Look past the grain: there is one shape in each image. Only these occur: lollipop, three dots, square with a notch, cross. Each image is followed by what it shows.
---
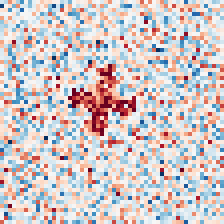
cross
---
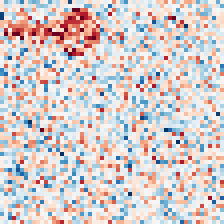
lollipop
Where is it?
top left
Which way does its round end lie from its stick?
right
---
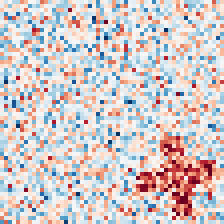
cross
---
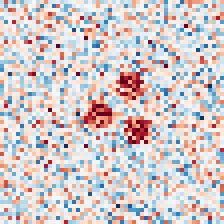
three dots
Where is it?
centre
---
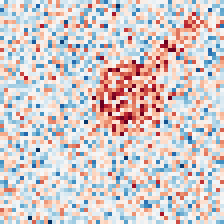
lollipop
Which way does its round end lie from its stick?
down and left
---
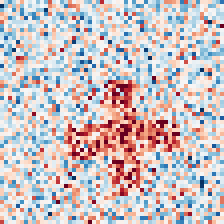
cross
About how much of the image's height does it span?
half
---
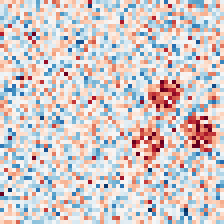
three dots
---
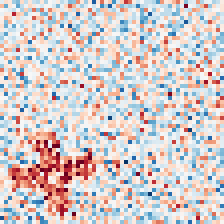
cross
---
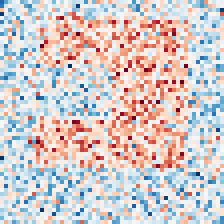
square with a notch
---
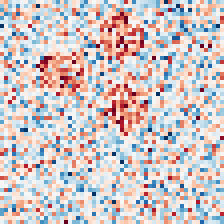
three dots
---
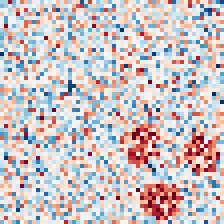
three dots
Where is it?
bottom right
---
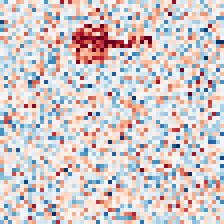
lollipop
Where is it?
top middle
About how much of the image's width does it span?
a third
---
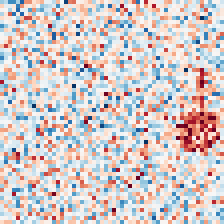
lollipop
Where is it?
middle right
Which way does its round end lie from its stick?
down
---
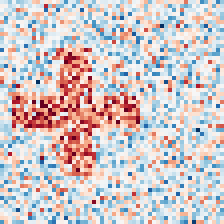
cross
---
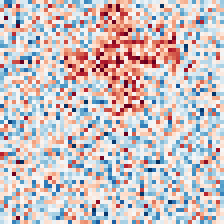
cross
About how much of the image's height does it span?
half
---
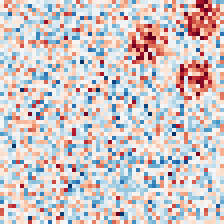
three dots
